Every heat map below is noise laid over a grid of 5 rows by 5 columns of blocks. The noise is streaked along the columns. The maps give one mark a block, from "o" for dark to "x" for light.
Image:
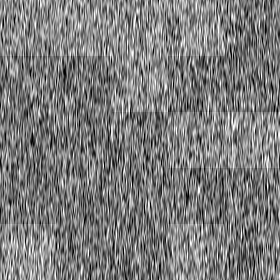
xxxxo
ooxoo
oooxx
ooooo
xooxo
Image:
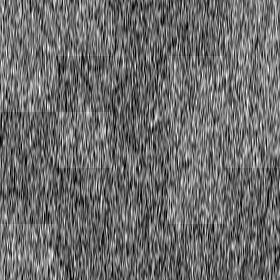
xxoox
xooxx
oxoxx
oooxo
xoooo
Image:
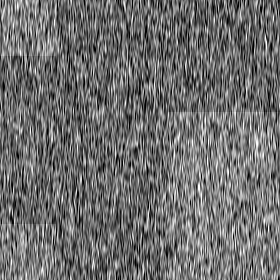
xoooo
ooooo
oooxx
oooxx
xooxx
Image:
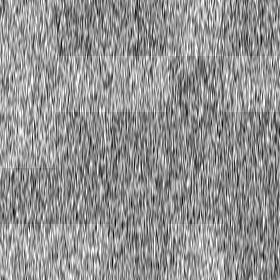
xooxo
xxxox
xoooo
ooooo
xxoxo
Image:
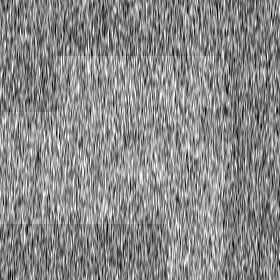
ooooo
oxxxo
xxxxo
xxxxo
oooxo
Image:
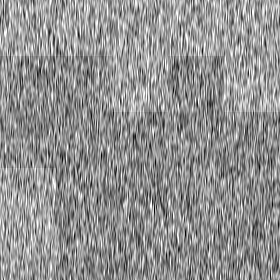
xxxxx
ooxox
ooooo
xoooo
xoooo
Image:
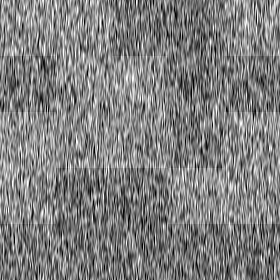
xxoox
oxxoo
xxxox
xooxx
ooooo
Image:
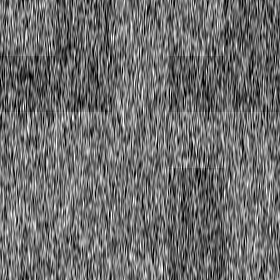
xoxxo
ooxoo
xxxxx
xxxox
xxxox
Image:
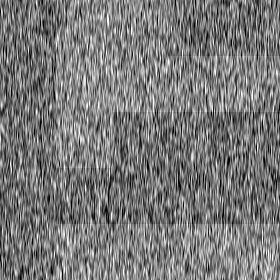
oxxoo
oxxxx
oxooo
ooooo
oxxxx
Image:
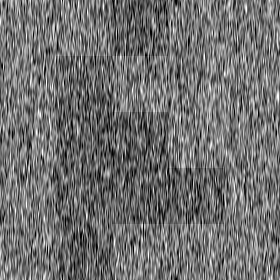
xxoxx
xoxxx
xooxx
xooox
xoxxx
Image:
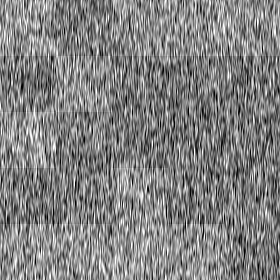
xoxxx
oxooo
xoooo
ooxoo
xxxxo
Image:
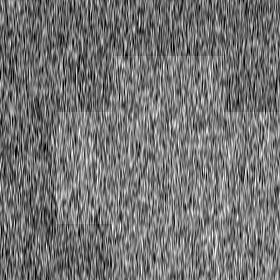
ooooo
ooxxo
oxxxx
oxxxx
ooxxx
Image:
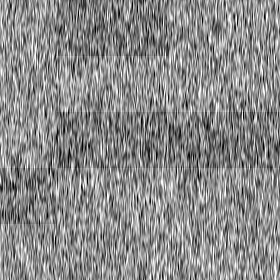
xooxx
xxxxx
xoooo
oxxxx
xxxxx
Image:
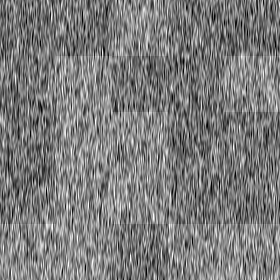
ooxoo
oxoox
oxxoo
oxxoo
xxoxx
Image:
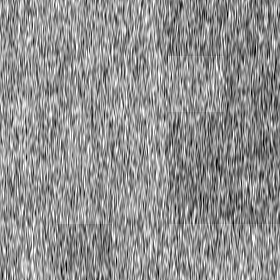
xxxoo
xxxxo
xxxoo
xxxoo
xoxxx
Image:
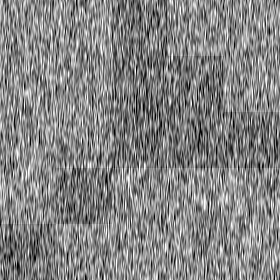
xxoxx
xxoox
xxooo
xoxxx
oxxxx
